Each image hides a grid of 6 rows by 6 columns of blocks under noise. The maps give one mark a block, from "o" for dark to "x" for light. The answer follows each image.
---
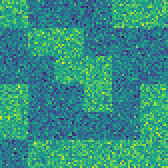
xoooxx
oxxooo
ooxxoo
xooxox
xoooox
oxxxxx
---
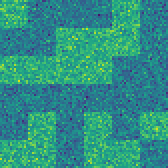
xoooxo
ooxxxo
xxxxoo
oooooo
oxoxox
xxoxxo
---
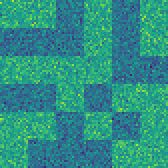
xxoxox
oooxox
xxxxoo
ooxoxx
xxoxox
xoooxx
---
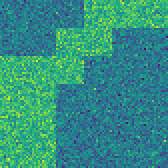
oooxxx
ooxxoo
xxxooo
xxoooo
xxoooo
xxoooo
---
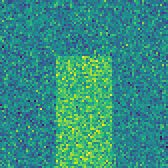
oooooo
oooooo
ooxxoo
ooxxoo
ooxxoo
ooxxoo
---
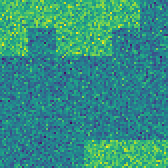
xxxxxo
xoxxoo
oooooo
oooooo
oooooo
oooxxx
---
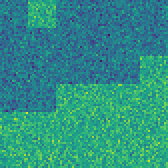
oxoooo
oooooo
ooooox
ooxxxx
xxxxxx
xxxxxx
